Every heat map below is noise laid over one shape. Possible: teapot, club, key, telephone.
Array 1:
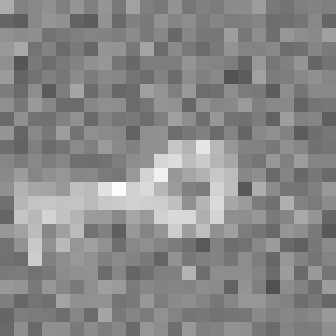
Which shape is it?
key
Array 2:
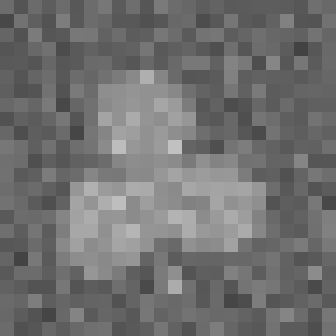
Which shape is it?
club
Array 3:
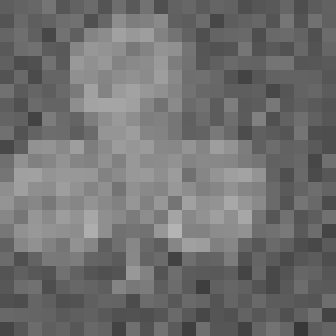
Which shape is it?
club
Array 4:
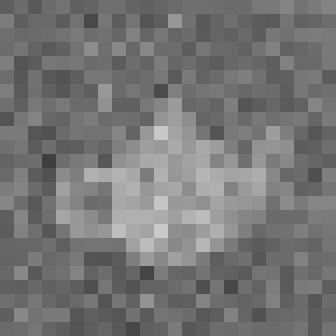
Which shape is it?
teapot
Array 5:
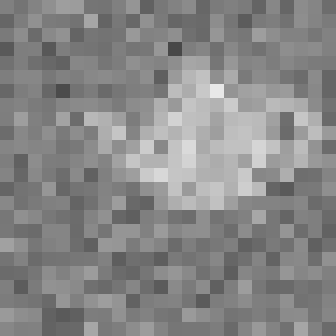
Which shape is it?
teapot
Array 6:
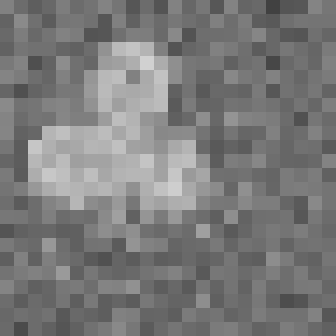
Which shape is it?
club
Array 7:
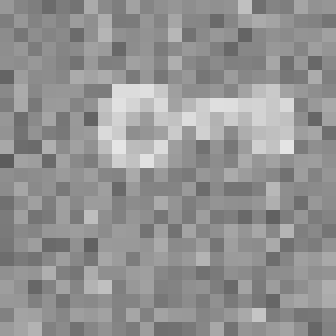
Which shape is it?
key
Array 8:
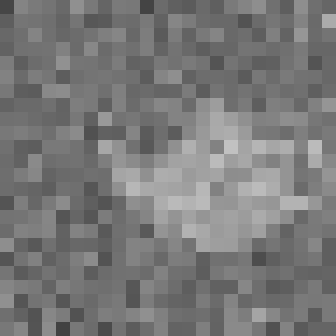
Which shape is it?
teapot
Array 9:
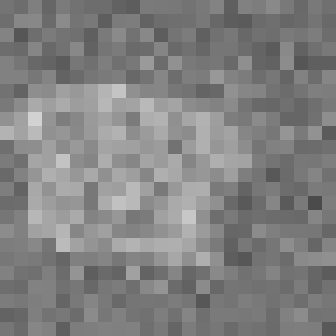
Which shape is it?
telephone
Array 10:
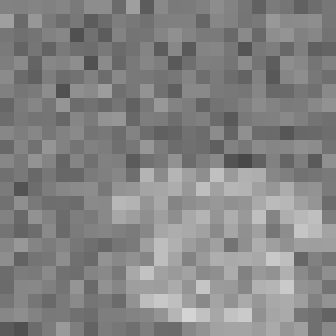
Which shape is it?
telephone
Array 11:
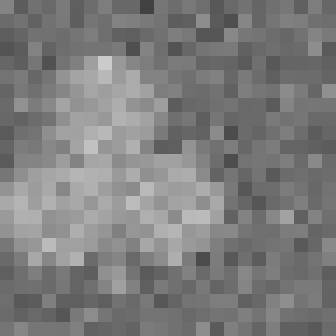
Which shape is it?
club
